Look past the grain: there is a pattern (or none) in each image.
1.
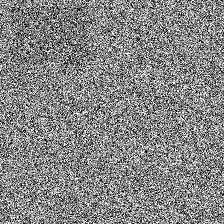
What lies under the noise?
one block
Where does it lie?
top left
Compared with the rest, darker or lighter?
darker
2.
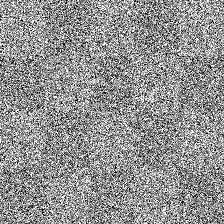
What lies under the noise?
a checkerboard
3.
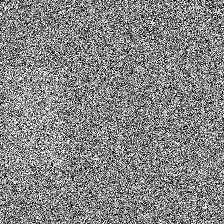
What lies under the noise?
one block
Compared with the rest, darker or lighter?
lighter
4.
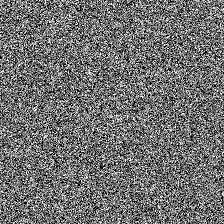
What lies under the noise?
only noise
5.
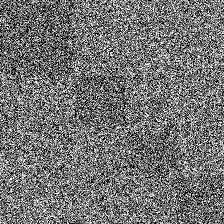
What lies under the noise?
blocks along the diagonal
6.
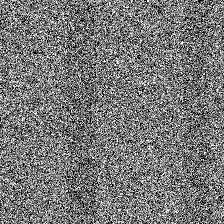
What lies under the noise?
bands of columns
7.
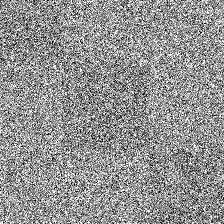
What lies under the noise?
blocks along the diagonal
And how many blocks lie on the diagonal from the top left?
3
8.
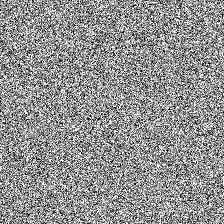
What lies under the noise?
only noise
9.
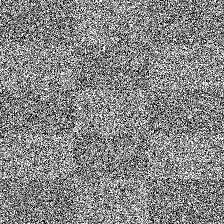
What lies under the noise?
a checkerboard
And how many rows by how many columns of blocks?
5 by 3
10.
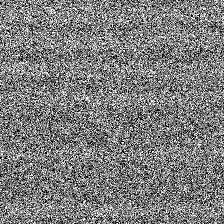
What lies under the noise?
bands of rows
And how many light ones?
6
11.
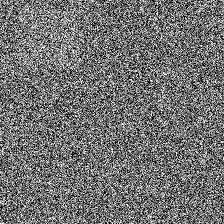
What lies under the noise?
one block
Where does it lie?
top left
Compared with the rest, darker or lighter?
lighter
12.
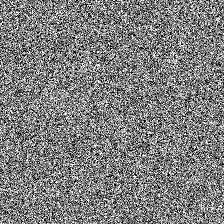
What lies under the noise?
only noise
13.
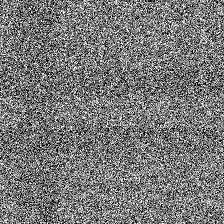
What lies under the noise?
bands of rows crossing bands of columns
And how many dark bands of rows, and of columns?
2 and 1
